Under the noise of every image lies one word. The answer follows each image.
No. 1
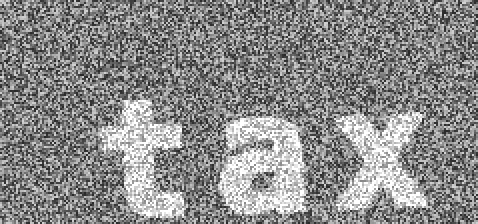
tax
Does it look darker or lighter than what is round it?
lighter
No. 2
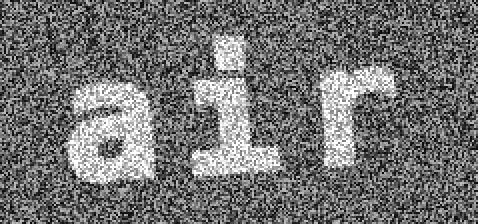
air
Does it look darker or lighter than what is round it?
lighter
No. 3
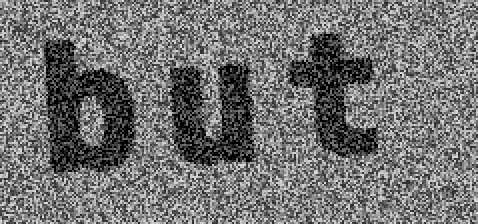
but
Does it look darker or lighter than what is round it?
darker
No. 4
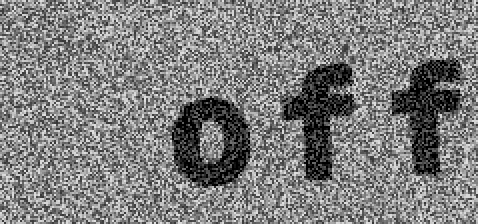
off
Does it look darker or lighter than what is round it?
darker
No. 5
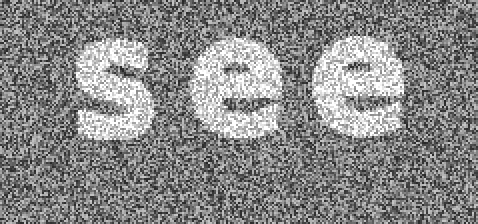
see
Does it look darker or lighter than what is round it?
lighter
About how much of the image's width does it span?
two thirds
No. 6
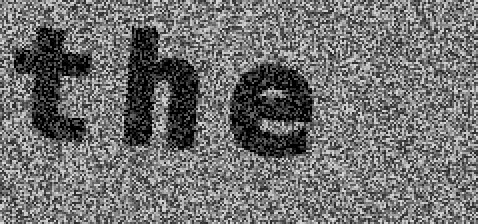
the
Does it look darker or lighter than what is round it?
darker
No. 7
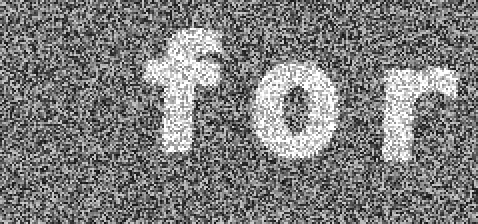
for
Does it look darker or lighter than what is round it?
lighter
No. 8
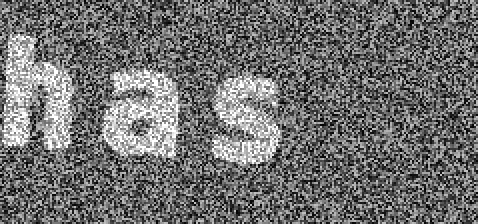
has
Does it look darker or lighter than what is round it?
lighter
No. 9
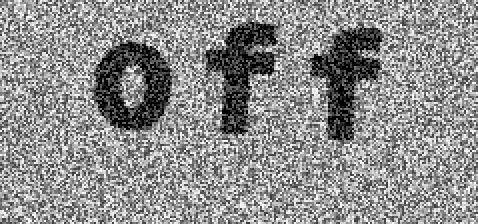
off
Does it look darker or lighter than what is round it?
darker
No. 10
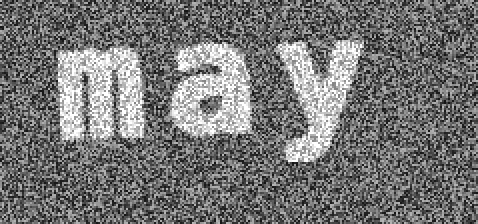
may
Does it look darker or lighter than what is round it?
lighter
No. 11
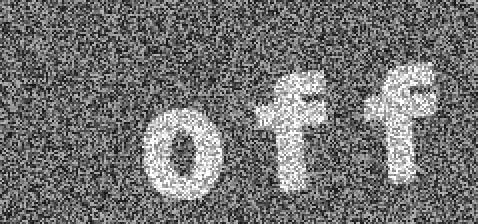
off
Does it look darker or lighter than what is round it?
lighter
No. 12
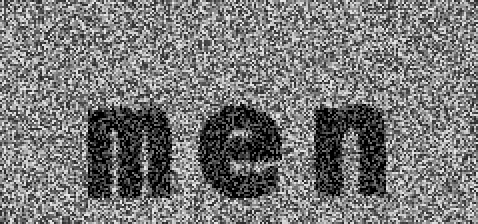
men
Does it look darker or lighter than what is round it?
darker
